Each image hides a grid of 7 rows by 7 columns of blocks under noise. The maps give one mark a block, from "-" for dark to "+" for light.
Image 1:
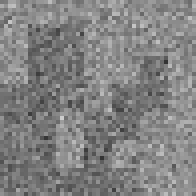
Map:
+ + + + + + +
+ - - + + + +
+ - - + + - +
- - - + - - +
- - + - - + +
- - + - + + +
- - - - - + +
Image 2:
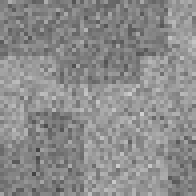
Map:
- - - - - - +
- - - - - - +
+ + - - - + +
+ + + + + + +
+ - - + + + +
- - - + + + -
- - - + + + -
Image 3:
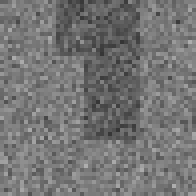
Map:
+ + - - - + +
+ + - - - + +
+ + + - - + +
+ + + - - + +
+ + + - - + +
+ + + + + + +
+ + + + + + +
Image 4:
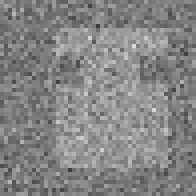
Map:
- - - - - - -
- - + + + + -
- - - + + - -
- - + + + + -
- - + + + + -
- - + + + + -
- - - - - - -
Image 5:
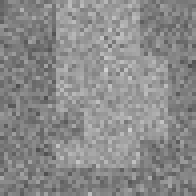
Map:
- - + + + - -
- - + + + - -
- - + + + + -
- - + + + + -
- - - + + + -
- - + + + - -
- - - - - - -
